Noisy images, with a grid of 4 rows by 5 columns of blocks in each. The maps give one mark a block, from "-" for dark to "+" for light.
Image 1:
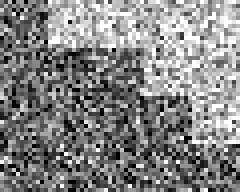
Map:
- + + + +
- - - + +
- - - - +
- - - - -
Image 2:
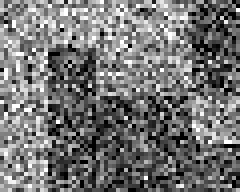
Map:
+ + + + -
+ - + + -
+ - - - +
+ - - - -
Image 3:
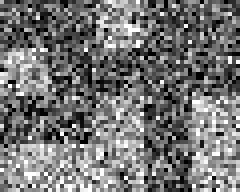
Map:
- - + - -
+ - - - -
- - + - +
+ + + - +
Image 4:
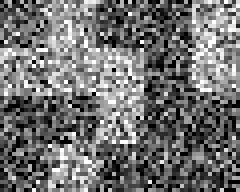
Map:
- + - - +
+ + + - +
- - + - -
- + - - -
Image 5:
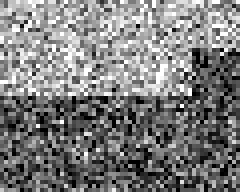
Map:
+ + + + +
+ + + + -
- - - - -
- - - - -
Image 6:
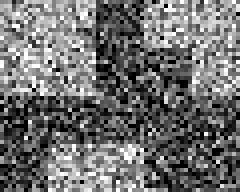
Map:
+ + - + +
+ + - - +
- - - - -
- + + - -
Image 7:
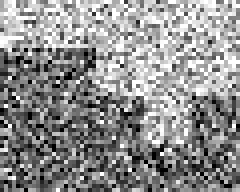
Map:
+ + + + +
- - + + +
- - - + -
- - - - -
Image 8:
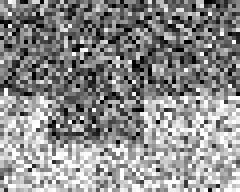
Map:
- - - - -
- - - - -
+ - - + +
+ + + + +
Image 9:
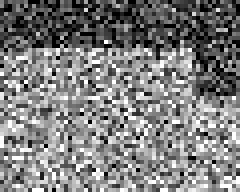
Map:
- - - - -
+ + + + -
+ + + + +
+ + + + +
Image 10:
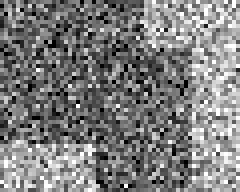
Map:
- - - + +
- - - - +
- - - - +
+ + - - +
